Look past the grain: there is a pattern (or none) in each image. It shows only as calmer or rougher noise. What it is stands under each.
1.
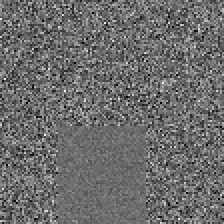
one block
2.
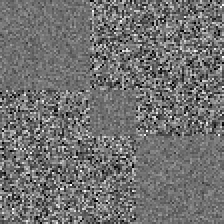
blocks along the diagonal
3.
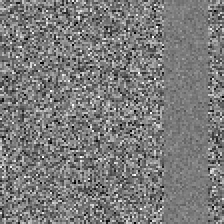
one band of columns
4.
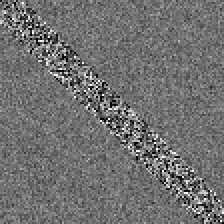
a diagonal band
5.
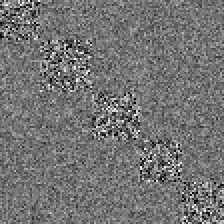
blocks along the diagonal
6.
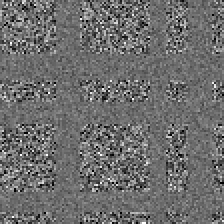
bands of rows crossing bands of columns
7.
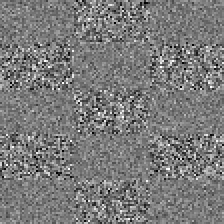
a checkerboard
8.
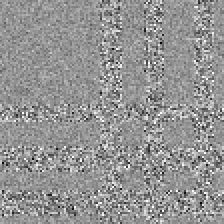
bands of rows crossing bands of columns
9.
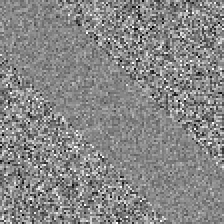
a diagonal band
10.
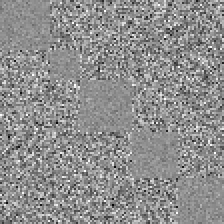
blocks along the diagonal
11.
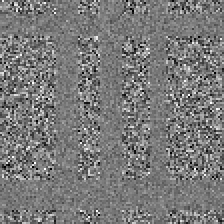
bands of rows crossing bands of columns
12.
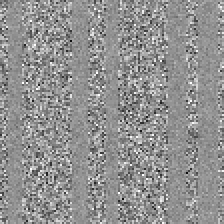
bands of columns
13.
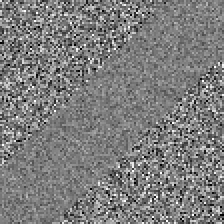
a diagonal band
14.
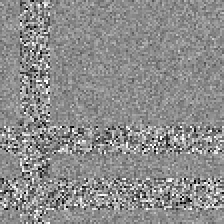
bands of rows crossing bands of columns
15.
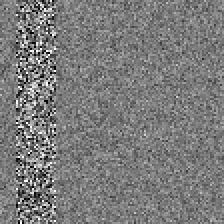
one band of columns
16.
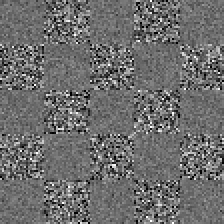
a checkerboard
